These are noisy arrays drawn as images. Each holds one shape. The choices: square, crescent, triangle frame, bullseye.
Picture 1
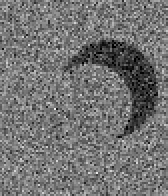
crescent
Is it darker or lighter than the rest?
darker
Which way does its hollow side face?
down and left
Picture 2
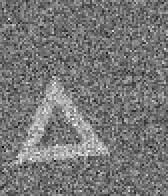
triangle frame
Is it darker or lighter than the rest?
lighter
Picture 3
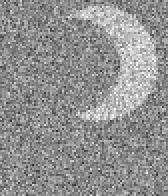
crescent
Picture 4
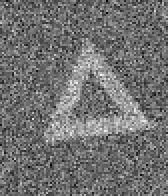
triangle frame
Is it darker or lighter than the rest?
lighter
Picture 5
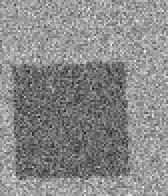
square
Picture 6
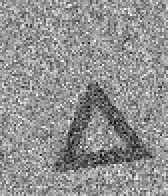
triangle frame
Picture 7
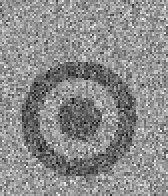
bullseye
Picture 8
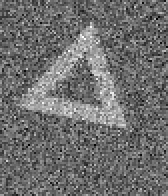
triangle frame
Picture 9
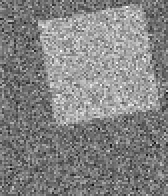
square
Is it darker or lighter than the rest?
lighter
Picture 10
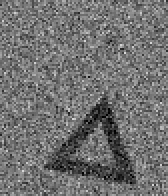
triangle frame
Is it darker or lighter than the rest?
darker
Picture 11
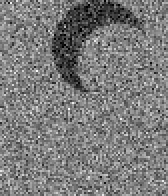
crescent
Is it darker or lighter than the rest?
darker
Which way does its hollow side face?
down and right
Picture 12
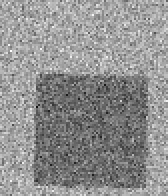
square
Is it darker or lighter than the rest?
darker
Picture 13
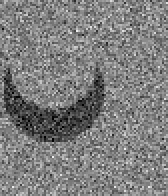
crescent
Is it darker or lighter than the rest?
darker
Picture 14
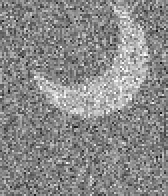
crescent
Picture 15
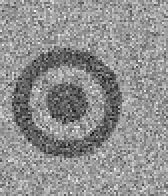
bullseye
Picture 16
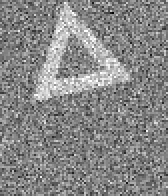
triangle frame
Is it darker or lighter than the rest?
lighter
